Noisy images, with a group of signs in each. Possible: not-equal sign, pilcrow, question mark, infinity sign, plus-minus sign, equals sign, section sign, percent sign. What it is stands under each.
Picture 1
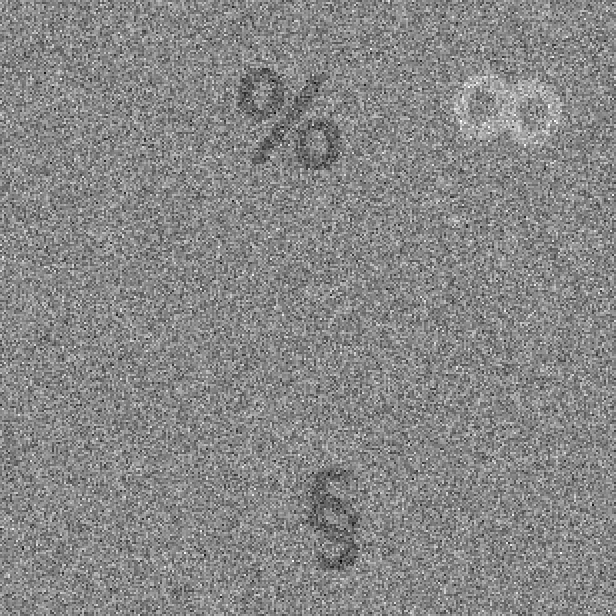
top middle: dark percent sign; top right: light infinity sign; bottom middle: dark section sign
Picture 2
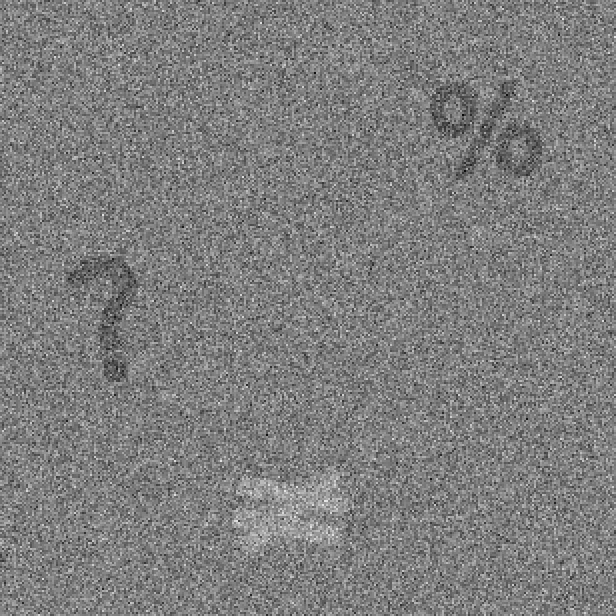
top right: dark percent sign; middle left: dark question mark; bottom middle: light not-equal sign
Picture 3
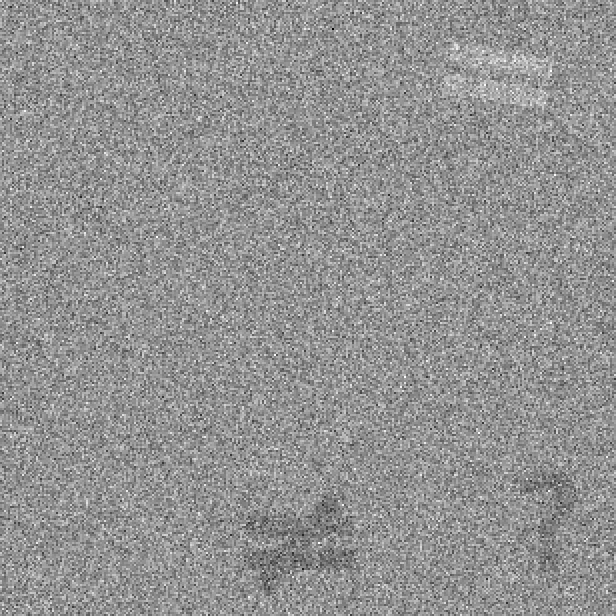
top right: light equals sign; bottom middle: dark not-equal sign; bottom right: dark question mark
